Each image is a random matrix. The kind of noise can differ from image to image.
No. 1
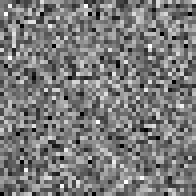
independent entries
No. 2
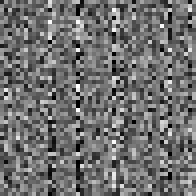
columns of uneven size
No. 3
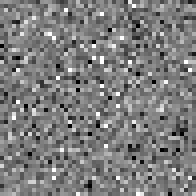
heavy tails
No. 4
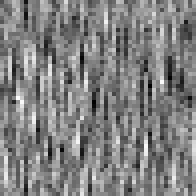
streaked along the columns
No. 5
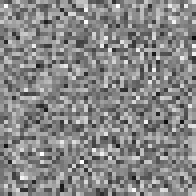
low rank plus noise
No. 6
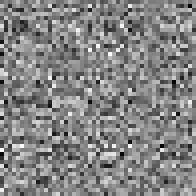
low rank plus noise
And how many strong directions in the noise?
two
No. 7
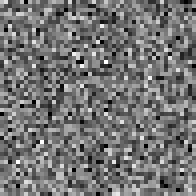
independent entries
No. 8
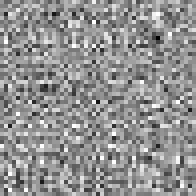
low rank plus noise
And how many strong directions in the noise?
three or four
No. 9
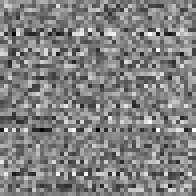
rows of uneven size
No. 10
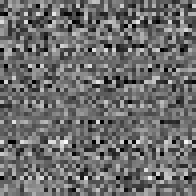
rows of uneven size
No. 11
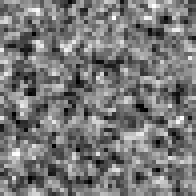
blotchy
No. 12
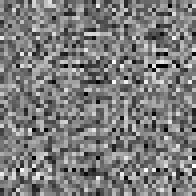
low rank plus noise
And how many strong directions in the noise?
three or four
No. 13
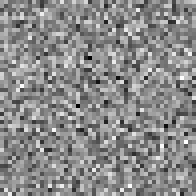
independent entries
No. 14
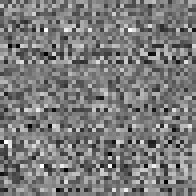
rows of uneven size
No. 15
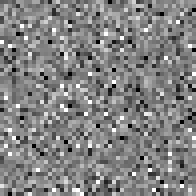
heavy tails
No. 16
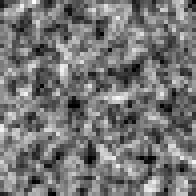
blotchy
